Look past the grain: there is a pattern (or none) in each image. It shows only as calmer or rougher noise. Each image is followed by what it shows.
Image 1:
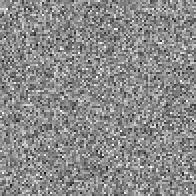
only noise
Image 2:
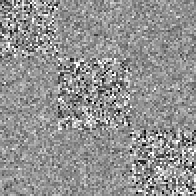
blocks along the diagonal
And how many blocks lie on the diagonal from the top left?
3
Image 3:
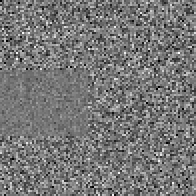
one block
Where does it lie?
middle left
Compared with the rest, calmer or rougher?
calmer
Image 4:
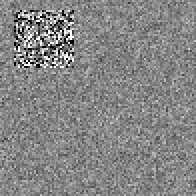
one block
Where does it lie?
top left
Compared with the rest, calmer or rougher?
rougher
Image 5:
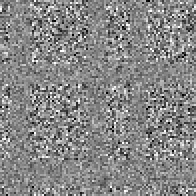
bands of rows crossing bands of columns
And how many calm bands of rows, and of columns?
2 and 3
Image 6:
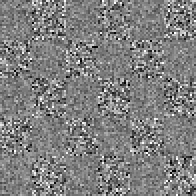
a checkerboard
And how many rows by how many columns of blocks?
5 by 6
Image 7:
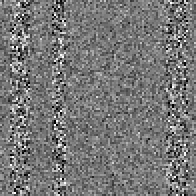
bands of columns
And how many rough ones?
3
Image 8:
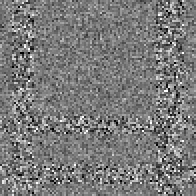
bands of rows crossing bands of columns
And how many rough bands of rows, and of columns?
2 and 2
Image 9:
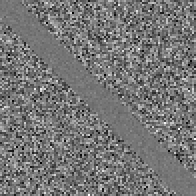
a diagonal band
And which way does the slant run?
top left to bottom right
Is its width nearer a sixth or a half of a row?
a sixth
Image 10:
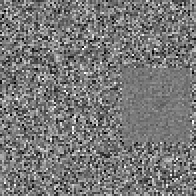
one block
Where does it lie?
middle right
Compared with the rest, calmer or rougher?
calmer
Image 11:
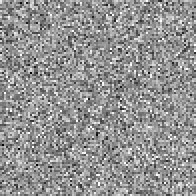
only noise
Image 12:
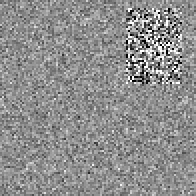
one block
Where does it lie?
top right
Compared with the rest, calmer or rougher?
rougher
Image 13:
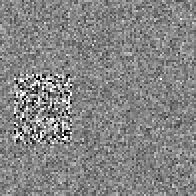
one block
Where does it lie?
middle left
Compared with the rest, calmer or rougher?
rougher
